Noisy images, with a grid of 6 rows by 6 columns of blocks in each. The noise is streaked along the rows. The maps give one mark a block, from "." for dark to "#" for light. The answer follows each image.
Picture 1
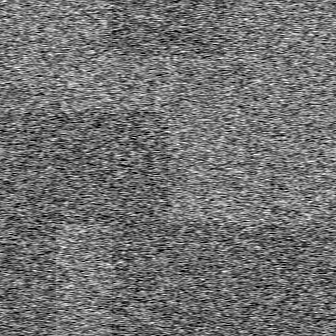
# # . . # #
# # # # # #
. . . # # #
. . . # # #
. # . . . .
. # . . . .
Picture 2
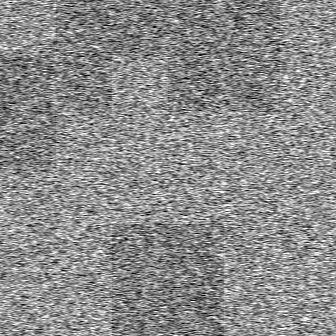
# . . . . #
. . # . . #
. # # # # #
# # # # # #
# # . . # #
# # . . # #
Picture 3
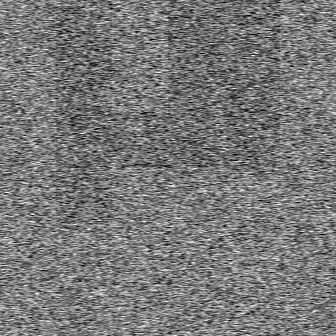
# . # . . #
# . # . . #
# . . . . #
# . # # # #
# # # # # #
# # # # # #
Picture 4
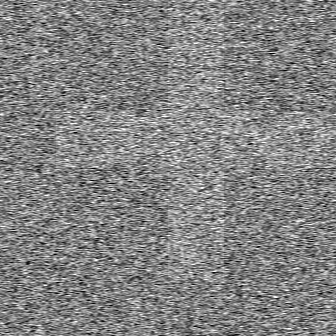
. . . # . .
. . . # . .
. # # # # #
. . . # . .
. . . # . .
. . . . . .
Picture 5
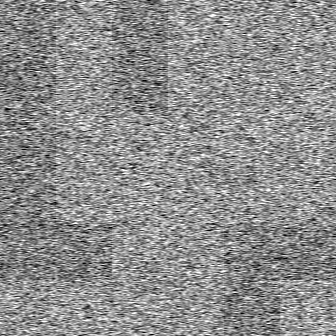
. # . # # #
. # . # # #
. # # # # #
. # # # # #
. . # # . .
# # # # . #
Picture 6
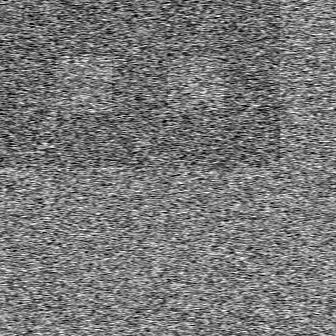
. . . . . #
. # . # . #
. . . . . #
# # # # # #
# # # # # #
# # # # # #
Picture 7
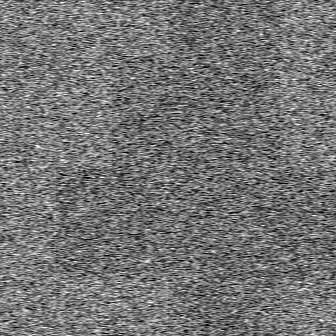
# # # . . #
# # . . . #
# # . . . #
# . . . . .
# . . . . .
# # # . . #
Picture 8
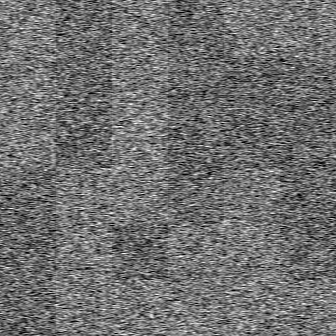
# . # . # #
# . # . . .
# . # . . .
. # # . # .
. # . # # .
. # # # # #
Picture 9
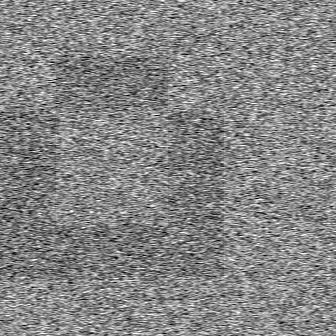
# # # # # #
# . . # # #
. # # . # #
. # # . # #
. . . . # #
# # # # # #
